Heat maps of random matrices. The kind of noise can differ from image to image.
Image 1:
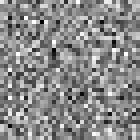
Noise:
low rank plus noise
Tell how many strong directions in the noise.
three or four
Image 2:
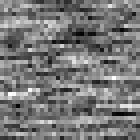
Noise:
streaked along the rows
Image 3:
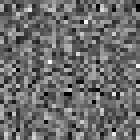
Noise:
low rank plus noise
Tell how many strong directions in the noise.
one
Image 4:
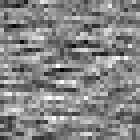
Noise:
streaked along the rows
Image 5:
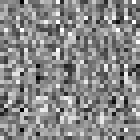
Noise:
low rank plus noise
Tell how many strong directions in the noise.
two
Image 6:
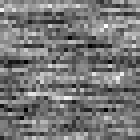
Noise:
streaked along the rows
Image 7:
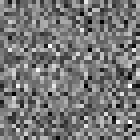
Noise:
low rank plus noise
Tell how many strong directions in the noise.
three or four
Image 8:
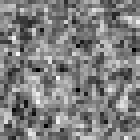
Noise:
blotchy
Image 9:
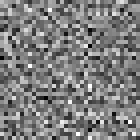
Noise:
low rank plus noise
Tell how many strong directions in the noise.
three or four
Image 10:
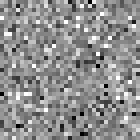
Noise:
heavy tails
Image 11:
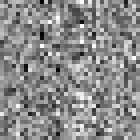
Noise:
low rank plus noise
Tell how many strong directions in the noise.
two
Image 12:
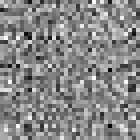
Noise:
low rank plus noise
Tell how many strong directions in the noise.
one
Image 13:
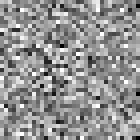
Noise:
low rank plus noise
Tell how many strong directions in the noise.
five to eight
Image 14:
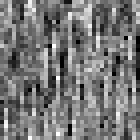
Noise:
streaked along the columns
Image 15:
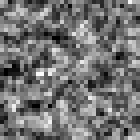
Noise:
blotchy
